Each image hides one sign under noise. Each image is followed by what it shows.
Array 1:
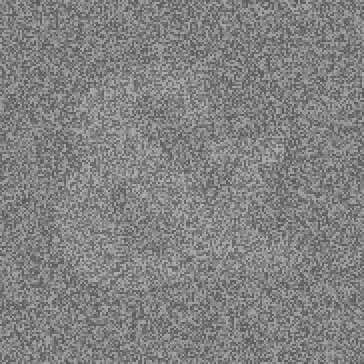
ampersand
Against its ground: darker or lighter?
lighter
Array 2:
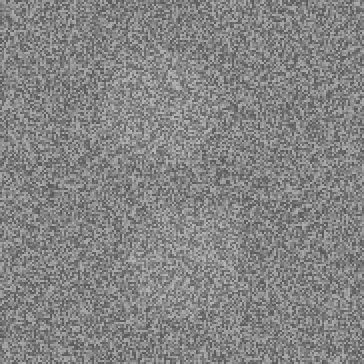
colon
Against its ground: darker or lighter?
lighter
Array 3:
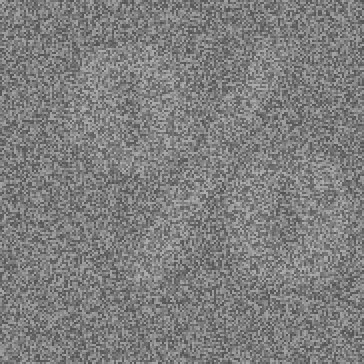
percent sign
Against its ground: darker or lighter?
lighter
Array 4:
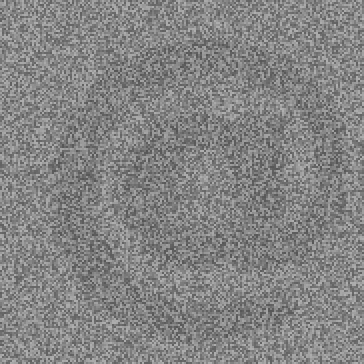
at sign
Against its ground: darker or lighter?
darker
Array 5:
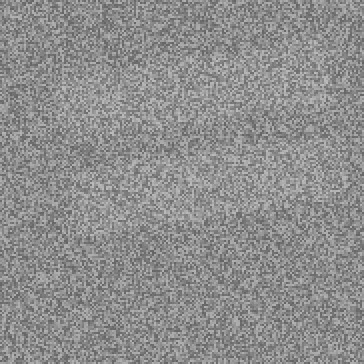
equals sign
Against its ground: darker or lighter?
lighter
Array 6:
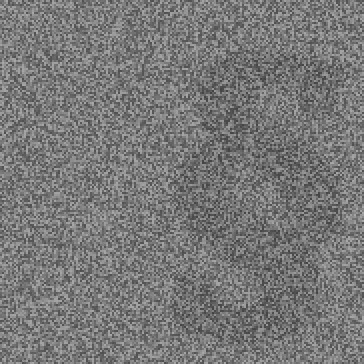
section sign
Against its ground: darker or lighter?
darker
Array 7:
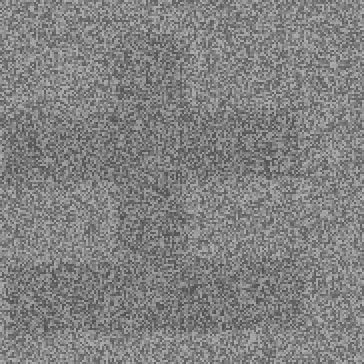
plus-minus sign
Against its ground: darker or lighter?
darker
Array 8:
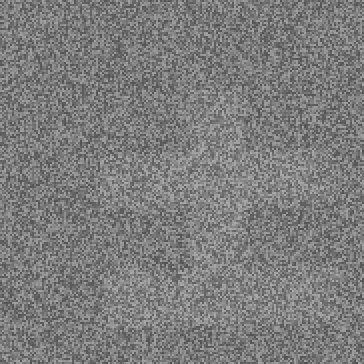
plus-minus sign
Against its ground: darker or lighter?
lighter
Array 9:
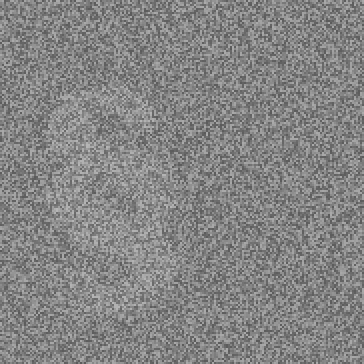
section sign
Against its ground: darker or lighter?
lighter
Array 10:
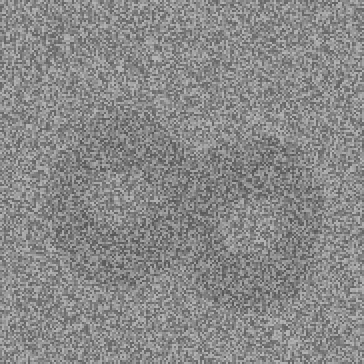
infinity sign
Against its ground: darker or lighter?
darker
